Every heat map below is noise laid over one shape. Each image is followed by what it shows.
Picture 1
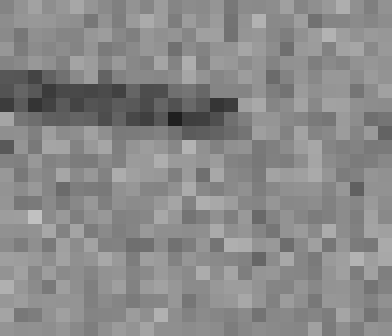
bar
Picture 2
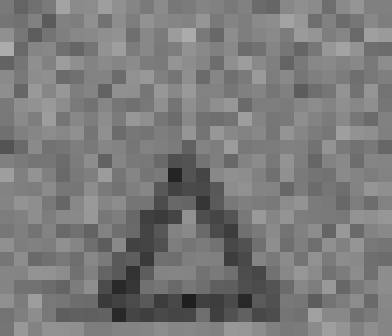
triangle frame
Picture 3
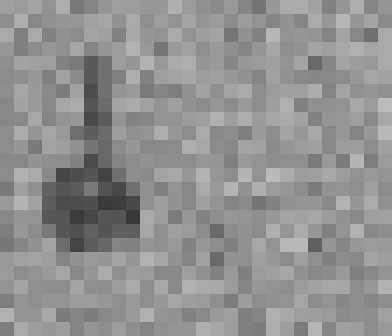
lollipop
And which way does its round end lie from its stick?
down
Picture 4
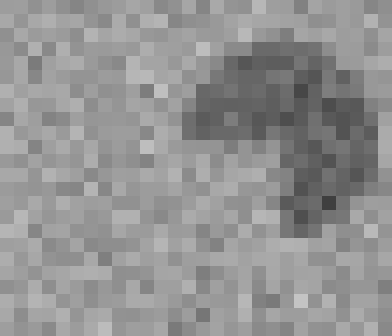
disc with a wedge cut out
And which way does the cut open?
down and left
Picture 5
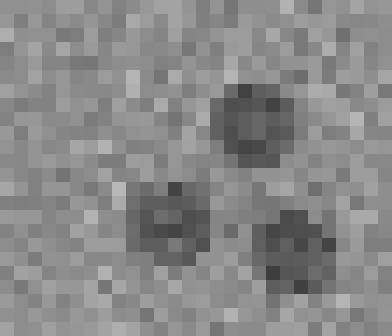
three dots
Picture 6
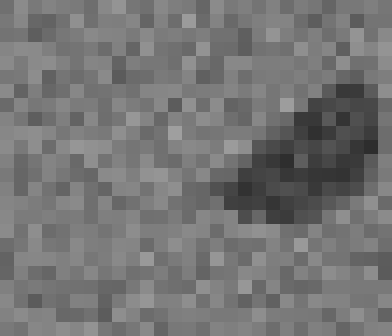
half disc
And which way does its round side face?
down and right
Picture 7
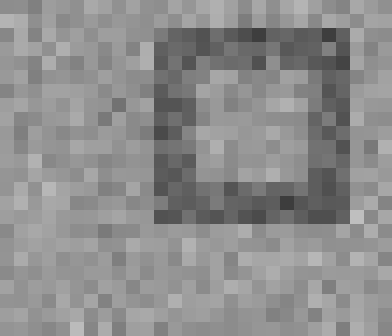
square frame
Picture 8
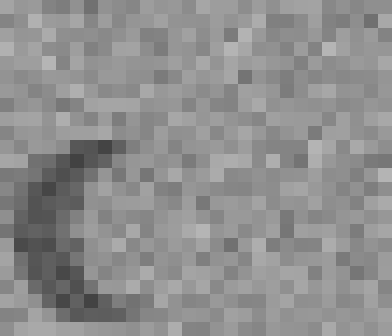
crescent
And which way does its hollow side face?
right
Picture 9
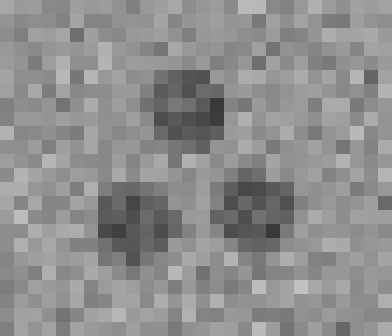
three dots
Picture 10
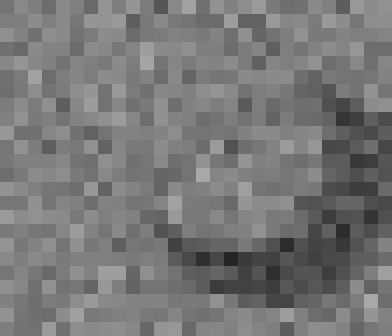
crescent
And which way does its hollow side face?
up and left
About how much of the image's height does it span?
two thirds
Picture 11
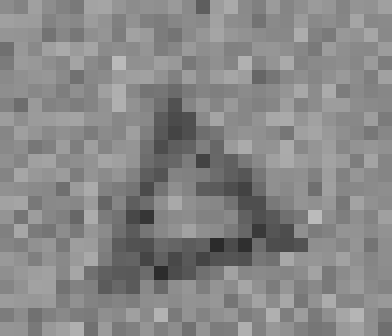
triangle frame
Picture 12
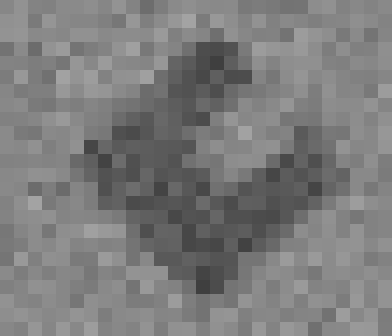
square with a notch
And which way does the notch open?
up and right
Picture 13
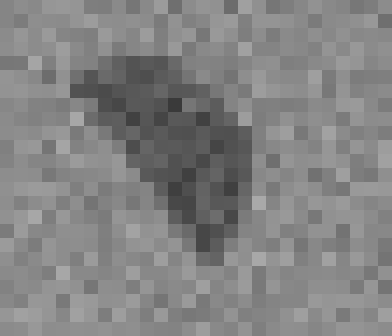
half disc
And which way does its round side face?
up and right
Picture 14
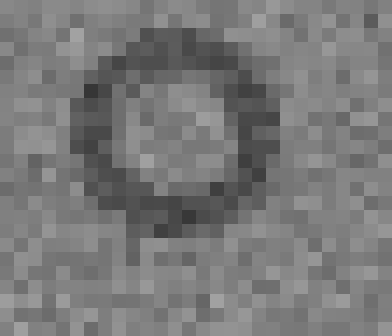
ring
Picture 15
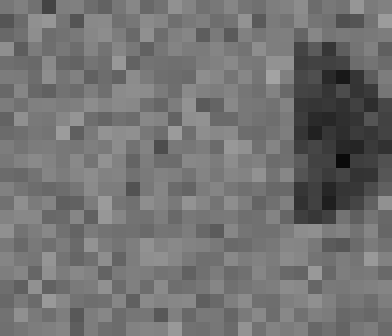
half disc
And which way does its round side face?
right
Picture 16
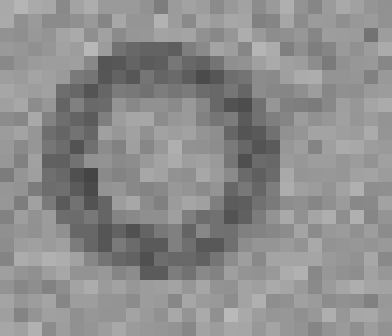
ring
